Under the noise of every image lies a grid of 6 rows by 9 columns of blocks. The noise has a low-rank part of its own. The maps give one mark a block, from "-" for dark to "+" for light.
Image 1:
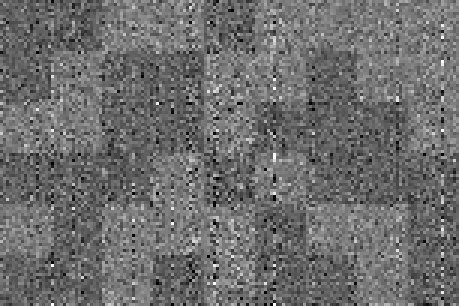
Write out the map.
--++-++++
-+--++-++
++--+---+
---+-+---
+-+++-++-
--+-+--+-
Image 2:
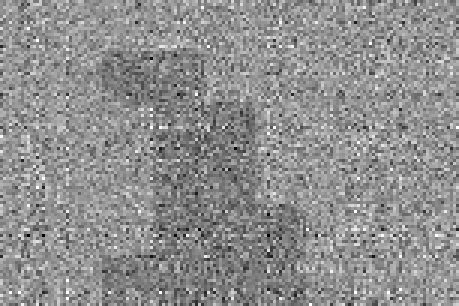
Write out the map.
+++++++++
++--+++++
+++--++++
+++--++++
+++---+++
++----+++
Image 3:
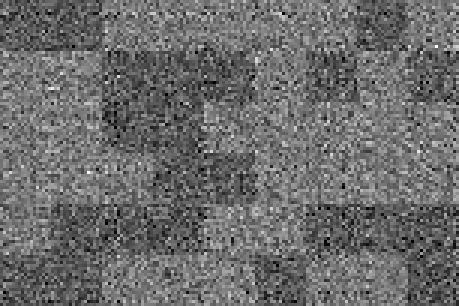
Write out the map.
--+++++-+
++---+-+-
++--+++++
+++--++++
+---++---
--+++-++-
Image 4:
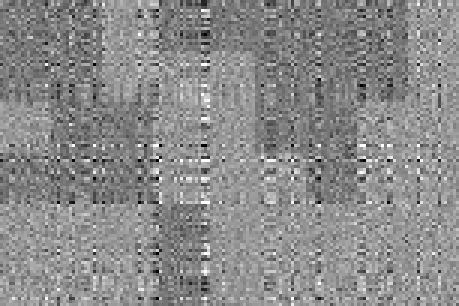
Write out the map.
--+-----+
--+++---+
+--++--++
---+++-++
+++-+++++
+++-+++++
